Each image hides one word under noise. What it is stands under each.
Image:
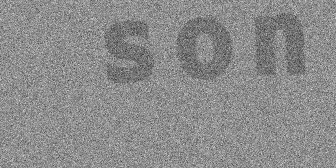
son
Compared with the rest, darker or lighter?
darker
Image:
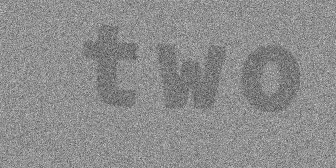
two
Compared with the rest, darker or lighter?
darker
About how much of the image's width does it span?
two thirds
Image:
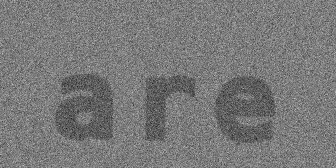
are
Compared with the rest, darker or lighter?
darker
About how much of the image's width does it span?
two thirds
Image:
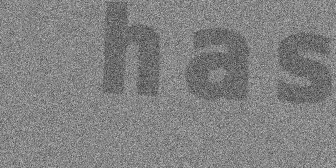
has
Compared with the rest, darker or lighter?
darker
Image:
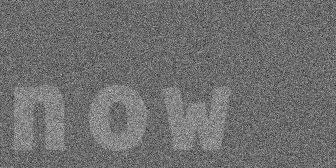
now
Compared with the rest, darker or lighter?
lighter
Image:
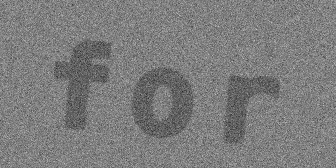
for
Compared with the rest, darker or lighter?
darker
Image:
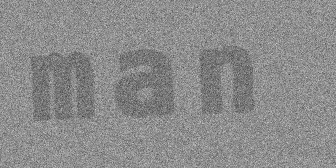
man
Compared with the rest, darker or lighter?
darker
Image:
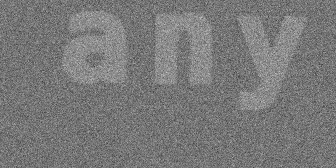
any
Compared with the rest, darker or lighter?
lighter
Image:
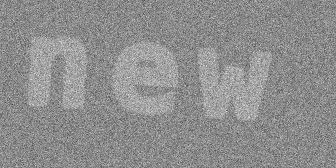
new
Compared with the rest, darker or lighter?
lighter
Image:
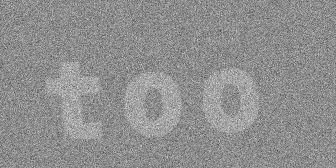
too
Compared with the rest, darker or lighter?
lighter
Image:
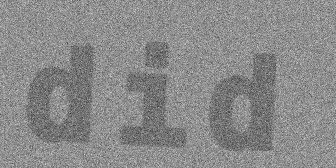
did
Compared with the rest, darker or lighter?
darker
